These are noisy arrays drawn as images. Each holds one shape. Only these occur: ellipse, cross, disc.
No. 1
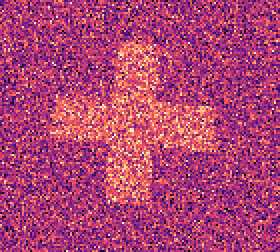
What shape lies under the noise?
cross
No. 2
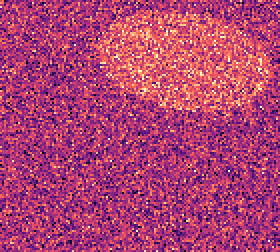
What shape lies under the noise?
ellipse
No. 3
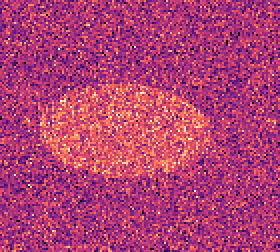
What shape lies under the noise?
ellipse
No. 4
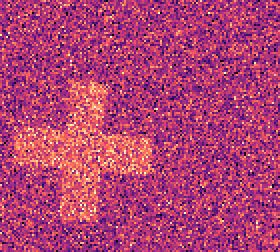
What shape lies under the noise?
cross
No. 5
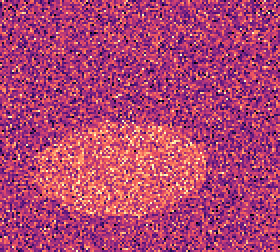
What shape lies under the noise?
ellipse
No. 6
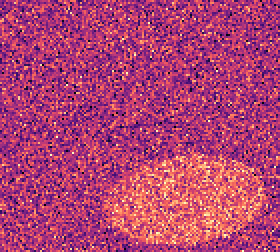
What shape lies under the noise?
ellipse
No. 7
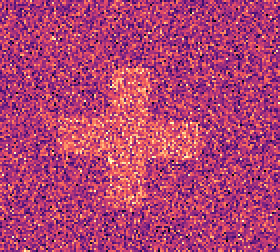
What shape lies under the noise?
cross
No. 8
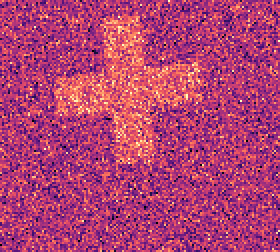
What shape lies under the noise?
cross
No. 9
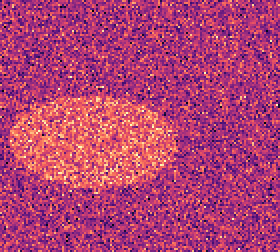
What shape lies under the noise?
ellipse
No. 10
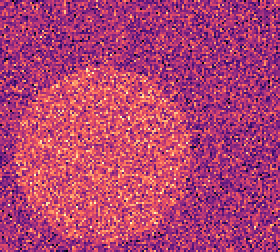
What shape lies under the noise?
disc
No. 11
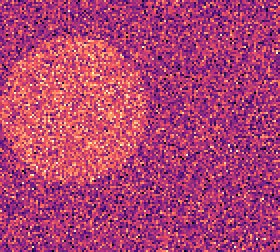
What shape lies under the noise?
disc
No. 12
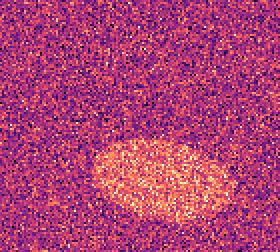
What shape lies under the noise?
ellipse
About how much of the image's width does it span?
half
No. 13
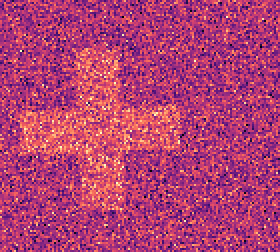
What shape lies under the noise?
cross
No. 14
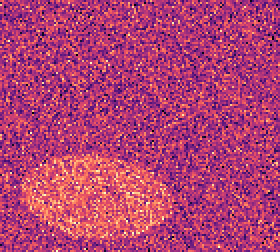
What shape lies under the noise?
ellipse
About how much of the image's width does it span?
half
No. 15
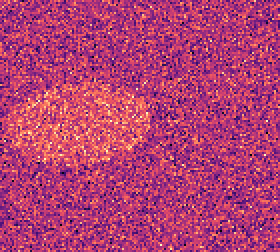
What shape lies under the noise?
ellipse
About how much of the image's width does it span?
half
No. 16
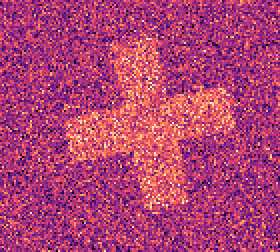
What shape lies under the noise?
cross
